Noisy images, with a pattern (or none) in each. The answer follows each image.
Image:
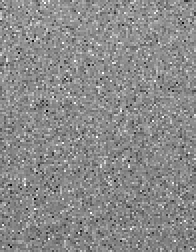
a smooth slope
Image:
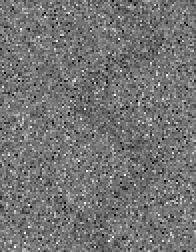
a wavy band
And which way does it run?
top to bottom
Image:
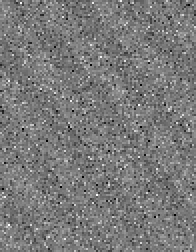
diagonal stripes
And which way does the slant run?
top left to bottom right
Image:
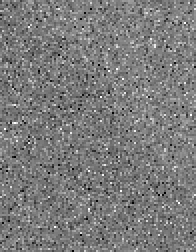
a sharp edge
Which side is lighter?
top right
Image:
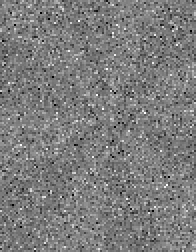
spokes from one point
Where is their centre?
centre
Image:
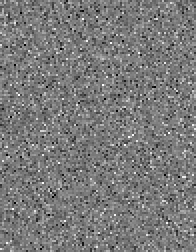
only noise
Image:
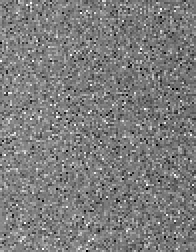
a smooth slope
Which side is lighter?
left
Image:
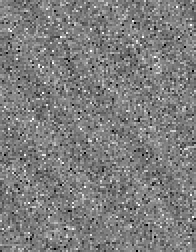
diagonal stripes
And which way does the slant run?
top left to bottom right
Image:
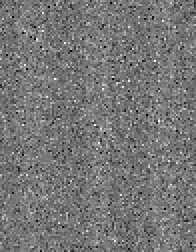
vertical stripes
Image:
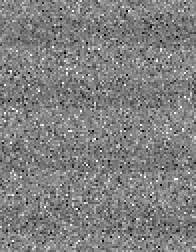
horizontal stripes
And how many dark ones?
4
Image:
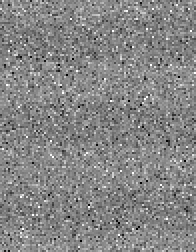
horizontal stripes
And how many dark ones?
3
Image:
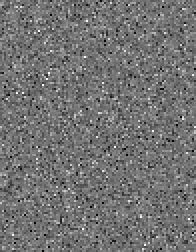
only noise
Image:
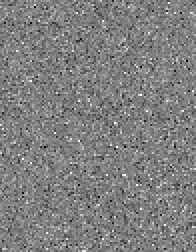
only noise
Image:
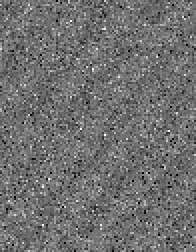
diagonal stripes
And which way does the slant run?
bottom left to top right
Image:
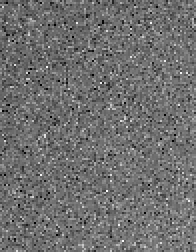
a smooth slope
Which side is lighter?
bottom right
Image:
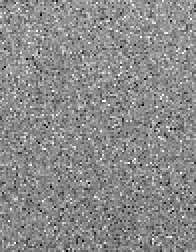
a smooth slope
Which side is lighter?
top
